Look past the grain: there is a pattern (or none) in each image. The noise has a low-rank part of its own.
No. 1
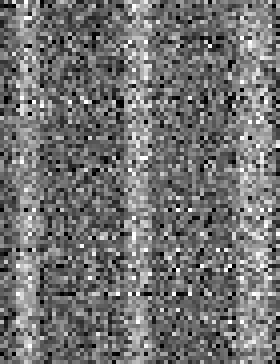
bands of columns
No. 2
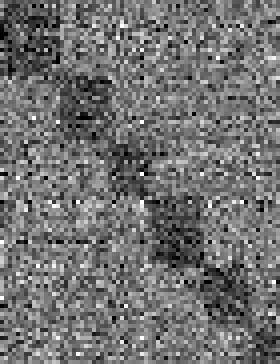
blocks along the diagonal
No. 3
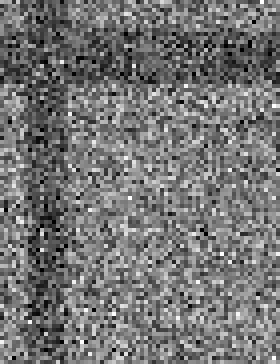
bands of rows crossing bands of columns
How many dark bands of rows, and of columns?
1 and 1
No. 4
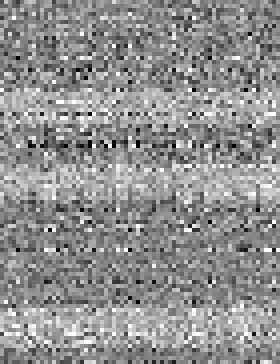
bands of rows
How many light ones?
3
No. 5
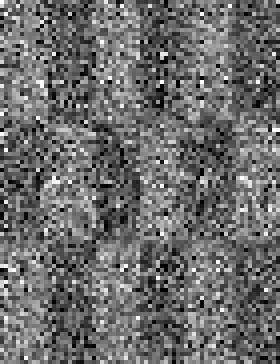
a checkerboard
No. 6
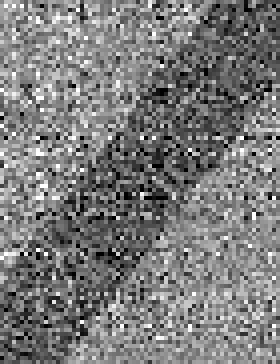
a diagonal band
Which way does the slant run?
bottom left to top right
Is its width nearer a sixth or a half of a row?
a half
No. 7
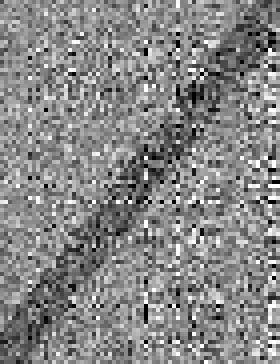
a diagonal band
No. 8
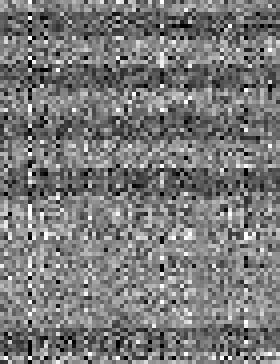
bands of rows
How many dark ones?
5
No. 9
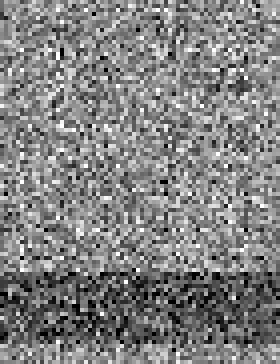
one band of rows
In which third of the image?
bottom
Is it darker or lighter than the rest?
darker
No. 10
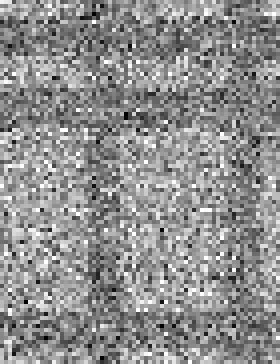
bands of rows crossing bands of columns
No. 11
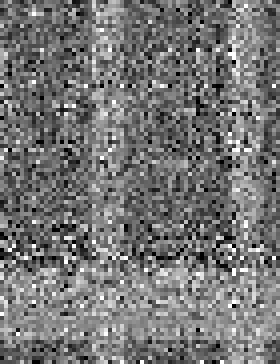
bands of rows crossing bands of columns
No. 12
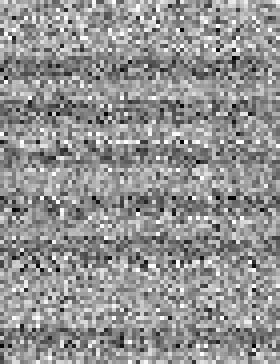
bands of rows
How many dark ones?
6
